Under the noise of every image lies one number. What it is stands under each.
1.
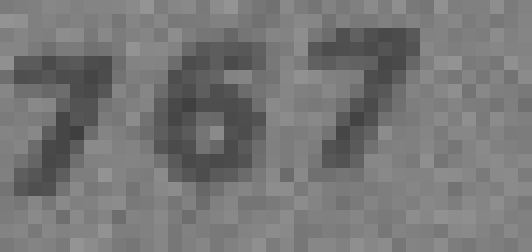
767
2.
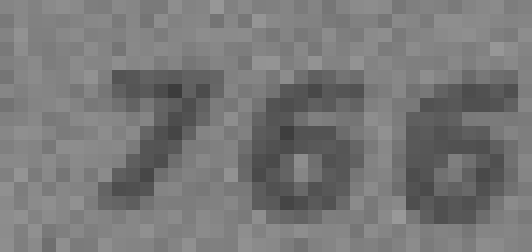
766
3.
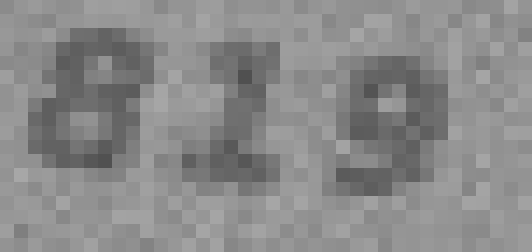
819
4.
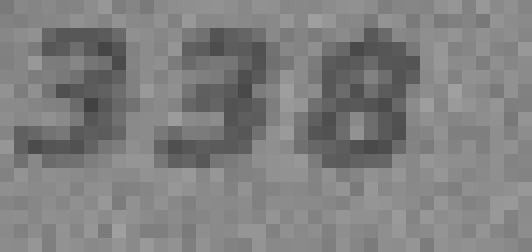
338
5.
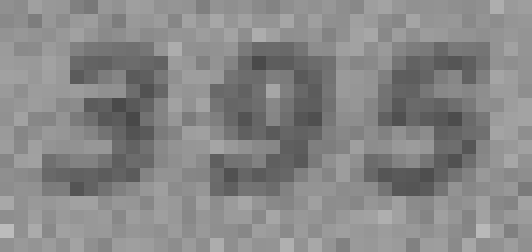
395
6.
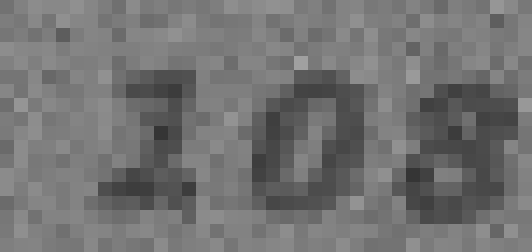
108
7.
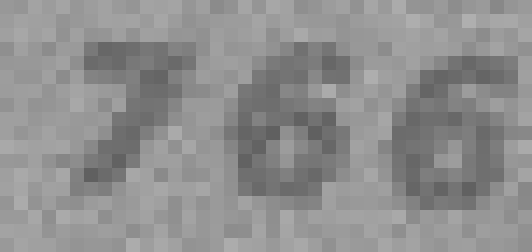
766
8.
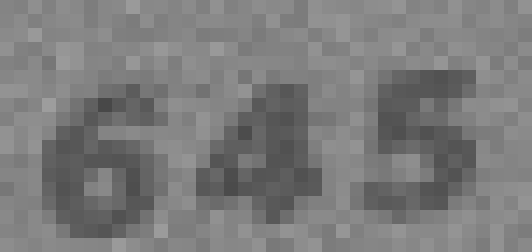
645
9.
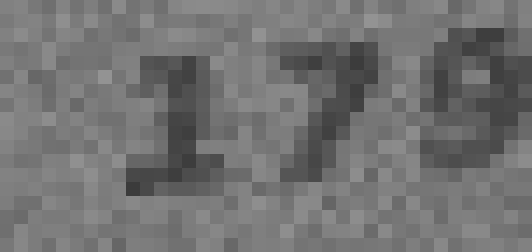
179
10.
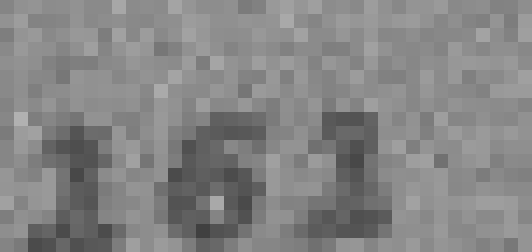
161
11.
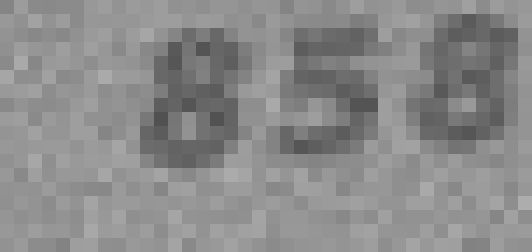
858
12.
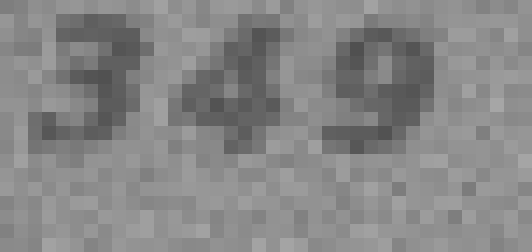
349
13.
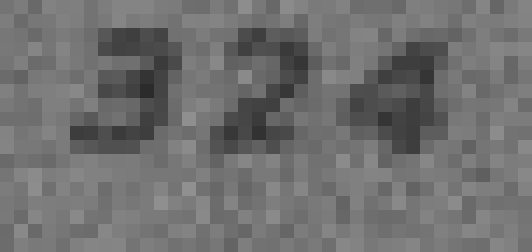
324
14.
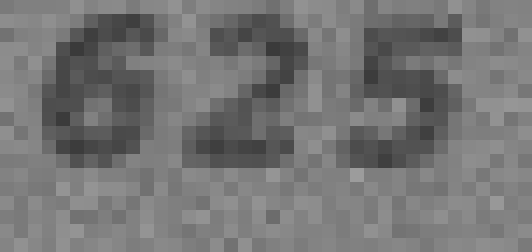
625
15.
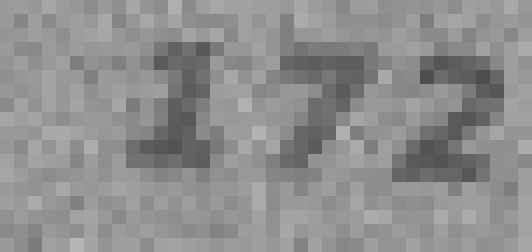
172
